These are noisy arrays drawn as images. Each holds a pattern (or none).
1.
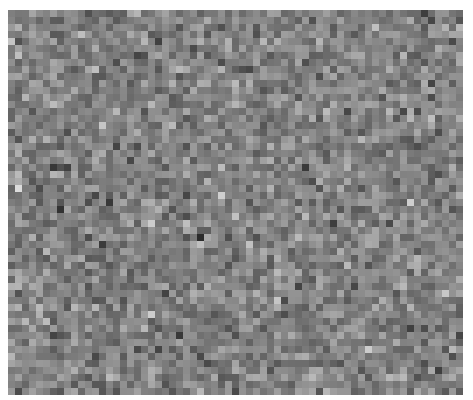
only noise
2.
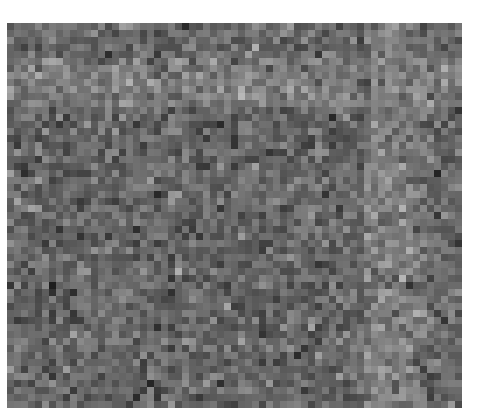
bands of rows crossing bands of columns
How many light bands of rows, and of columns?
1 and 1
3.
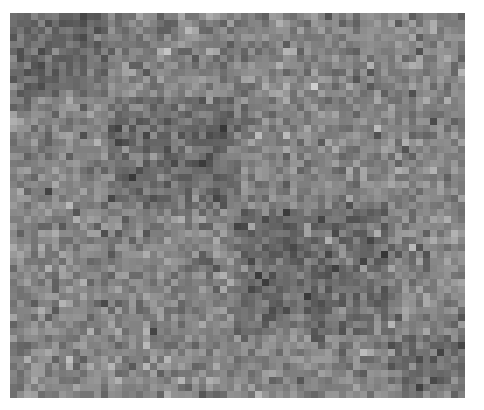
blocks along the diagonal
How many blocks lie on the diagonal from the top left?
4
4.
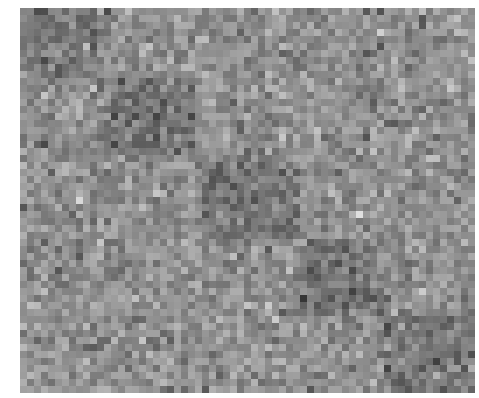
blocks along the diagonal
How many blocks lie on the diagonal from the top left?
5
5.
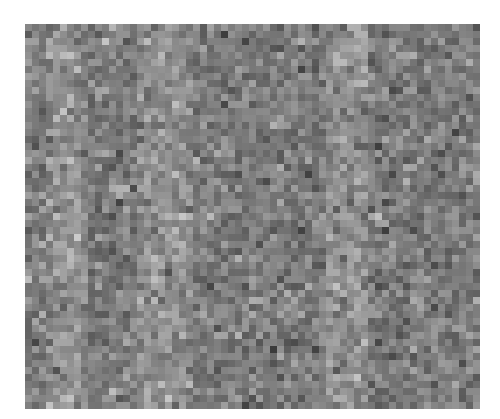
bands of columns
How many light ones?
3
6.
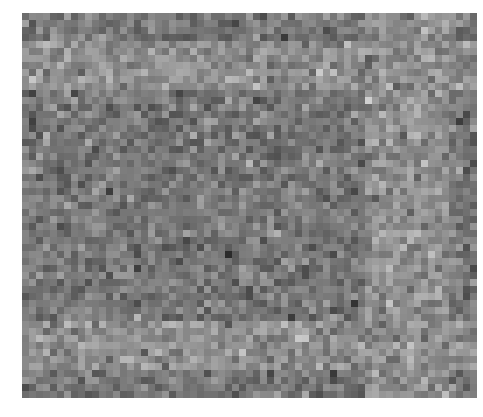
bands of rows crossing bands of columns
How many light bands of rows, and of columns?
2 and 1
